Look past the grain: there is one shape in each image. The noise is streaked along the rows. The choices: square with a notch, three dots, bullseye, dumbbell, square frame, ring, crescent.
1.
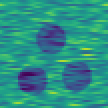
three dots
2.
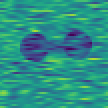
dumbbell
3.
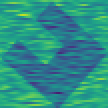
square with a notch
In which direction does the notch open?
up and left
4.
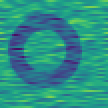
ring
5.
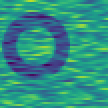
ring
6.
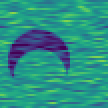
crescent
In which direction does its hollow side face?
down
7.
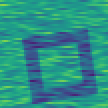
square frame
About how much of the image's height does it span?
two thirds
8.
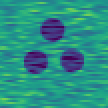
three dots
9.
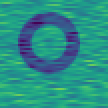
ring
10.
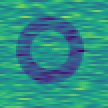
ring
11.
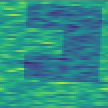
square with a notch
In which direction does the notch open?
left
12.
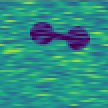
dumbbell
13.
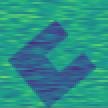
square with a notch
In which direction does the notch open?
up and right
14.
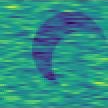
crescent
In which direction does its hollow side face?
down and right
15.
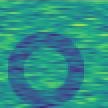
ring
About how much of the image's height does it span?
two thirds
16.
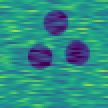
three dots
